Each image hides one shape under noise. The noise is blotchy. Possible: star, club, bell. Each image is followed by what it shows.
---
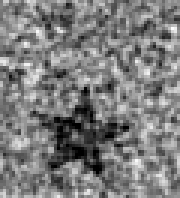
dark star
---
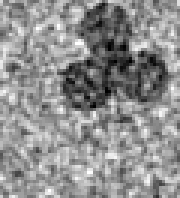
dark club
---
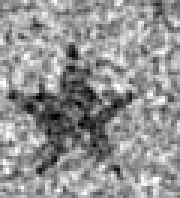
dark star
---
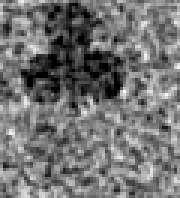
dark club
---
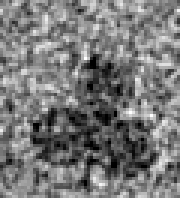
dark club
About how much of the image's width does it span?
two thirds
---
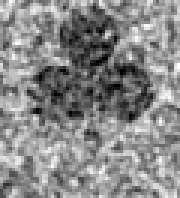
dark club
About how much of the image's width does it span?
two thirds
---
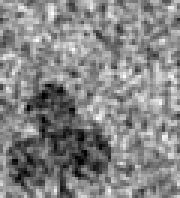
dark club
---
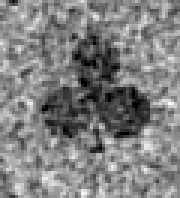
dark club
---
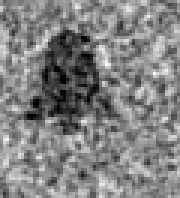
dark bell
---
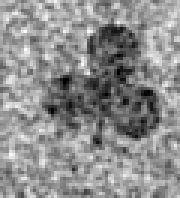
dark club
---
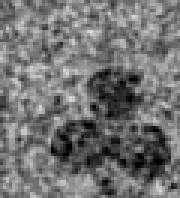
dark club
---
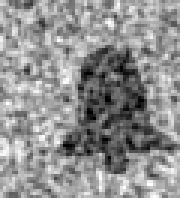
dark bell
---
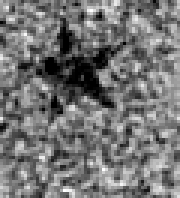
dark star
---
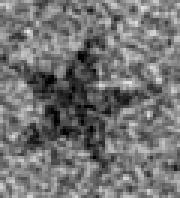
dark star
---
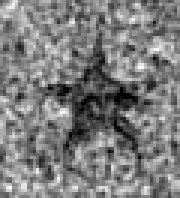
dark star
